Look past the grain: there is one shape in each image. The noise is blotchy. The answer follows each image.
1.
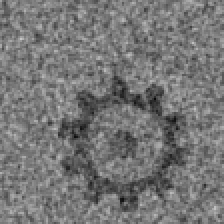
gear
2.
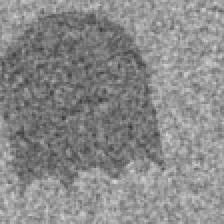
ghost
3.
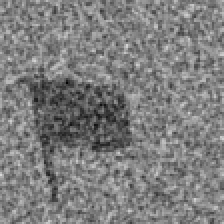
flag
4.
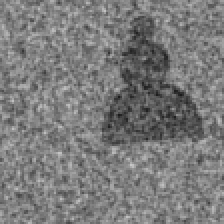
chess pawn
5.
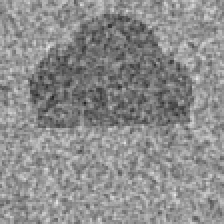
cloud
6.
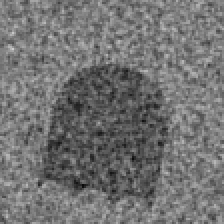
ghost
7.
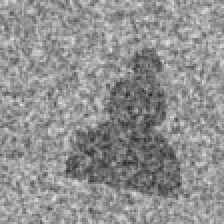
chess pawn
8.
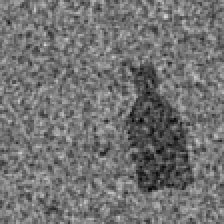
bottle
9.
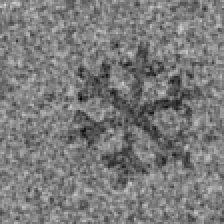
snowflake
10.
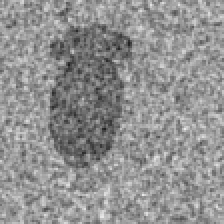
footprint
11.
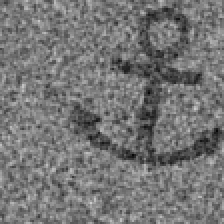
anchor
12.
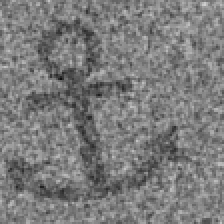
anchor
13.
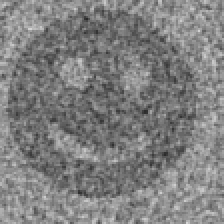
smiling face
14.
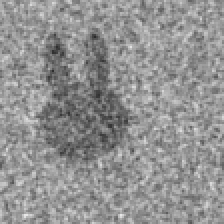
rabbit's head
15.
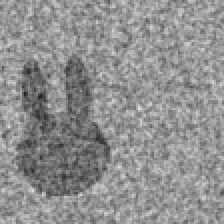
rabbit's head
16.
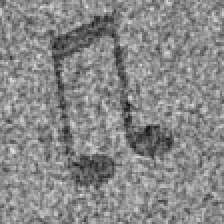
pair of musical notes
